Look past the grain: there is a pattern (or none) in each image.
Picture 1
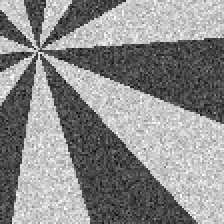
spokes from one point
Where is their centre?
top left
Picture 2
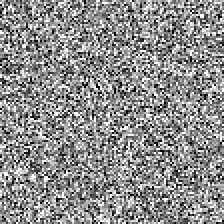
only noise
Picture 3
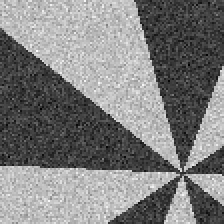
spokes from one point
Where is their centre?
bottom right
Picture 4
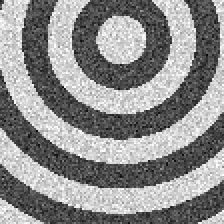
rings round one point
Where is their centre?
top middle
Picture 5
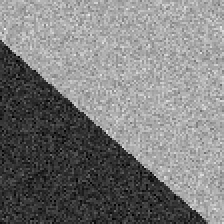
a sharp edge
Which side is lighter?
top right
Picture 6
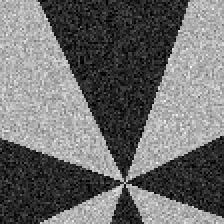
spokes from one point
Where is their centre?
bottom middle
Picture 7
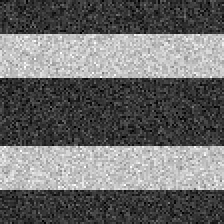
horizontal stripes
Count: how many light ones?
2
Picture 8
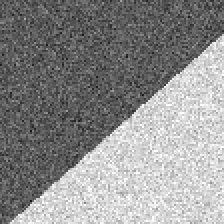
a sharp edge
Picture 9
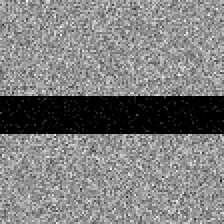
one horizontal stripe
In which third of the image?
middle
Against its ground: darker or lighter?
darker
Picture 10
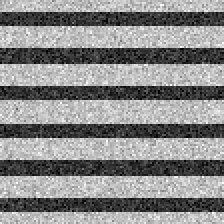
horizontal stripes
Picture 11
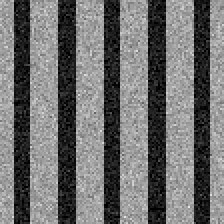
vertical stripes
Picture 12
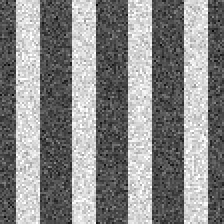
vertical stripes
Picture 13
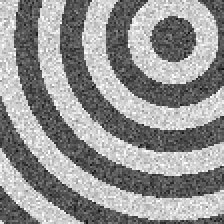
rings round one point
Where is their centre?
top right
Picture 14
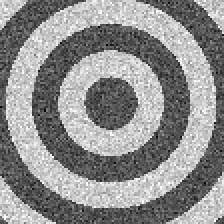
rings round one point
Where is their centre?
centre
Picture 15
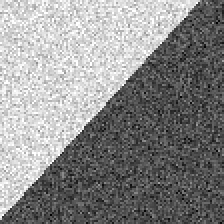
a sharp edge
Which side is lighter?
top left
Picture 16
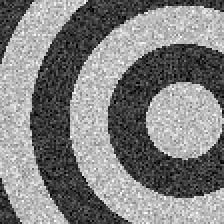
rings round one point
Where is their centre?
middle right
